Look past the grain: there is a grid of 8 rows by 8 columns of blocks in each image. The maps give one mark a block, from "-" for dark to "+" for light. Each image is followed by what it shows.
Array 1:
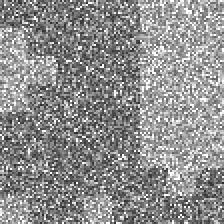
- - - - - + + +
+ - - - - + + +
+ + - - - + + +
+ - - - - + + +
- - - - - + + +
- - - - - + + +
- - - - - - + -
+ - - + - - - -
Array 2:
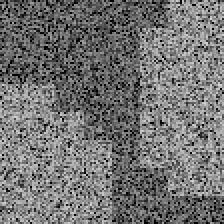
- - - - - - + +
- - - - - + + +
- - - - - + + +
+ + - - - + + +
+ + + - - + + +
+ + + + - + + +
+ + + + - - + +
+ + + + - - - -
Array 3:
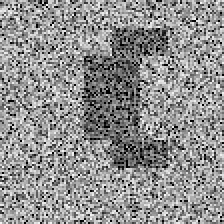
+ + + + + + + +
+ + + + - - + +
+ + + - - + + +
+ + + - - + + +
+ + + - - + + +
+ + + + - - + +
+ + + + + + + +
+ + + + + + + +
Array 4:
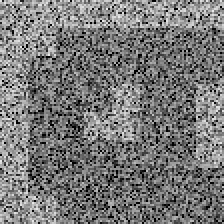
+ + + + + + + +
+ + - - - - - -
+ - - - - - - -
+ - - - + - - +
+ - - + + - - +
+ - - - - - - +
+ - - - - - - -
+ + - - - - - -
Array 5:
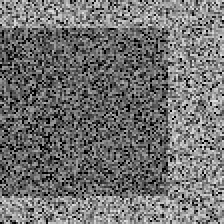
+ + + + + + + +
- - - - - - + +
- - - - - - + +
- - - - - - + +
- - - - - - + +
- - - - - - + +
- - - - - - + +
+ + + + + + + +
